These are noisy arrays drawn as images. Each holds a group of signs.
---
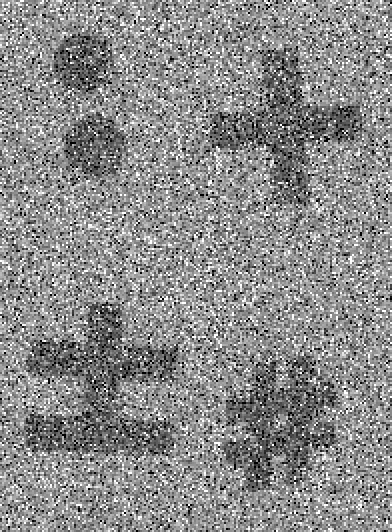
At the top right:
plus sign
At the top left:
colon
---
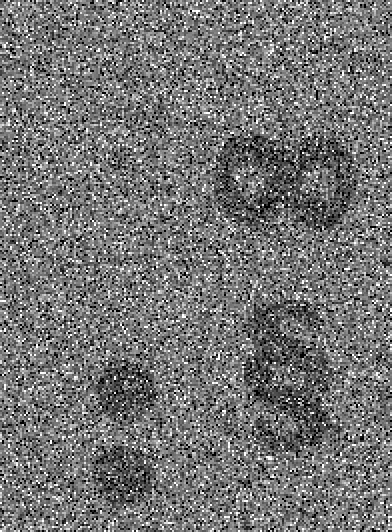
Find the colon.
bottom left
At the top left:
nothing
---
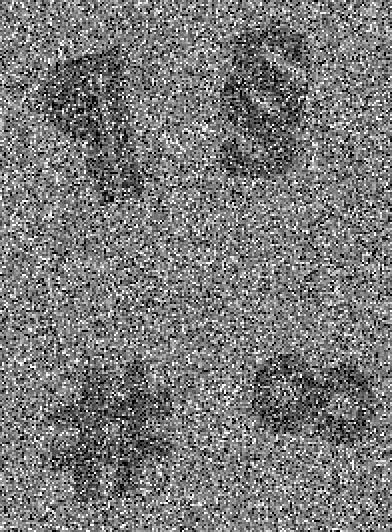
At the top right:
section sign
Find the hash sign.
bottom left
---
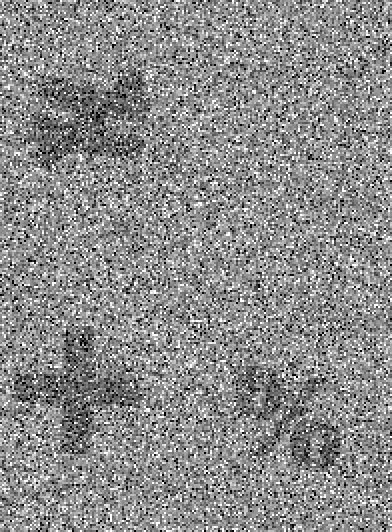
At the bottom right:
percent sign
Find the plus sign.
bottom left
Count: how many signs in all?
3
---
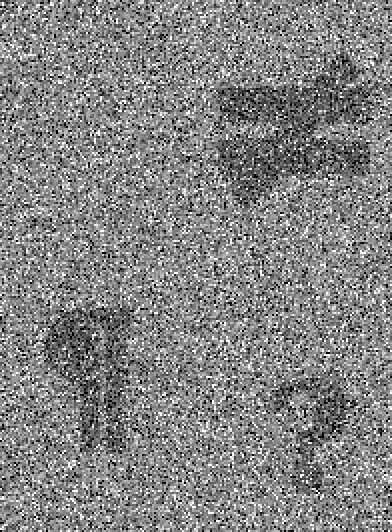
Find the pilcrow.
bottom left
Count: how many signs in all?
3
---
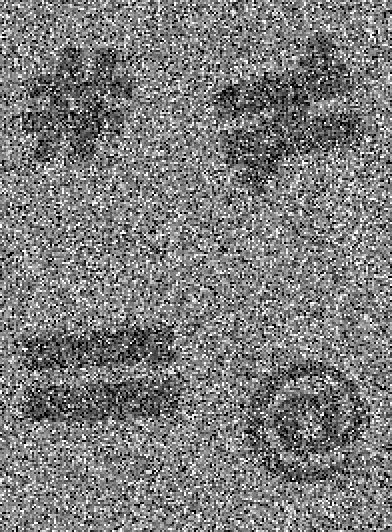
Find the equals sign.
bottom left
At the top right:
not-equal sign
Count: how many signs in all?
4
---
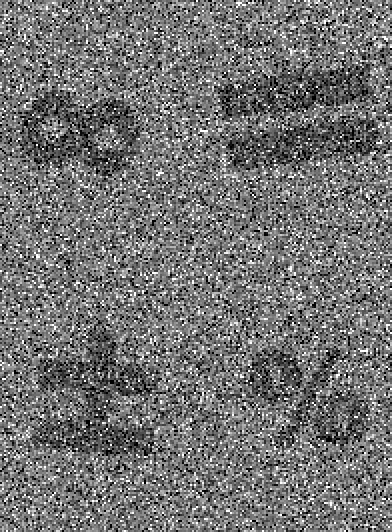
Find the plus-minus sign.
bottom left
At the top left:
infinity sign
